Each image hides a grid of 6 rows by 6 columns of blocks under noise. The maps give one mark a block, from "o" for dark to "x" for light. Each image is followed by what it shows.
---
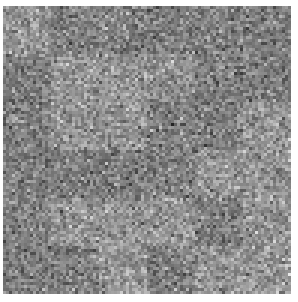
x o o o o o
o x x x o o
o x x o o x
o o o o x x
o x x x o x
o o x o x x
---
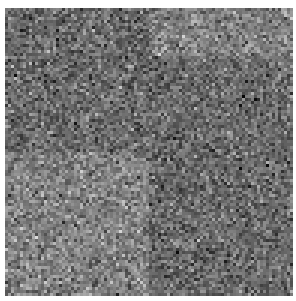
o o o x x x
o o o o o o
o o o o o o
x x x o o o
x x x o o o
x x x o o o
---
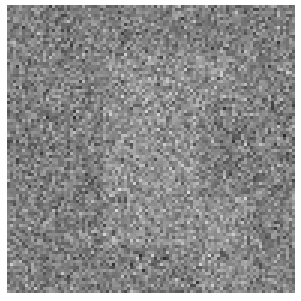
o o o o o o
o o x x x o
o o x x o o
o o x x o o
o o x x x o
o o o o x o
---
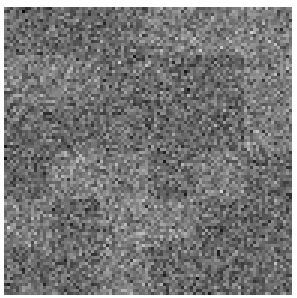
o o o x x x
x x o o o x
o o o o o x
o x x o x o
x o x x o o
o o x o o o
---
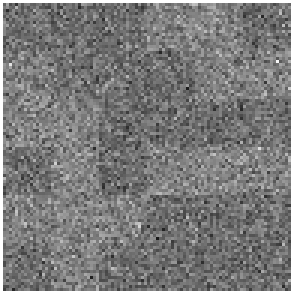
o o o x x o
x o o o x x
x x o o o o
o x o x x x
x x x o o o
o x o o o o
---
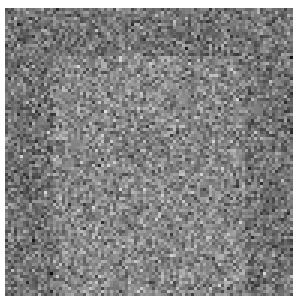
o o o o o o
o x x x x o
o x x x x o
o x x x x o
o x x x x o
o x x x x o
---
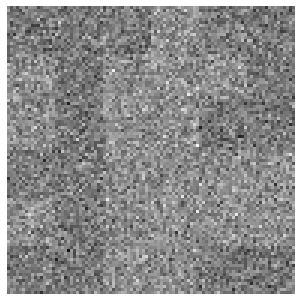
o o o x o o
x o x x x o
x o x x o o
o o x x x x
x o x x x x
o o x x o o
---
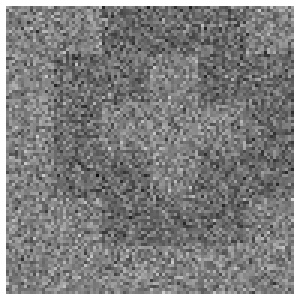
x x o o o x
x o o x o o
x o x x x o
x o o x o o
x x o o o x
x x x x x x
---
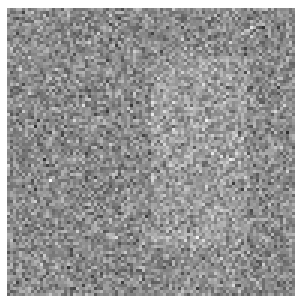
o o o o o o
o o o x x o
o o o x x o
o o o x x o
o o o x x o
o o o o o o
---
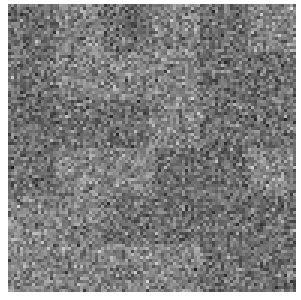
o x o x o x
o x x x o o
o o o x o o
o x x o o x
x x o o o o
x x x x o o
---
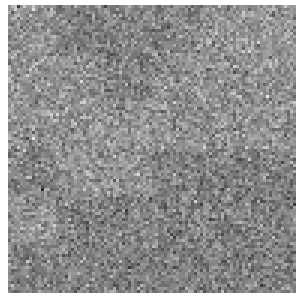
x o o o x x
x x o x x x
x x x x x x
o x x o o o
x o o o o o
o o o o o o
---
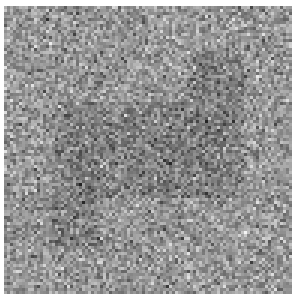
x x x x x x
x x x x o x
x o o o o x
x o o o o x
x o x x x x
x x x x x x
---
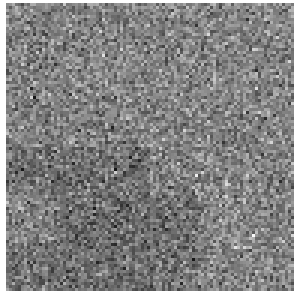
x x x x x x
x x x x x x
x x x x x x
o o o x x x
x o o o x x
o o o o x x
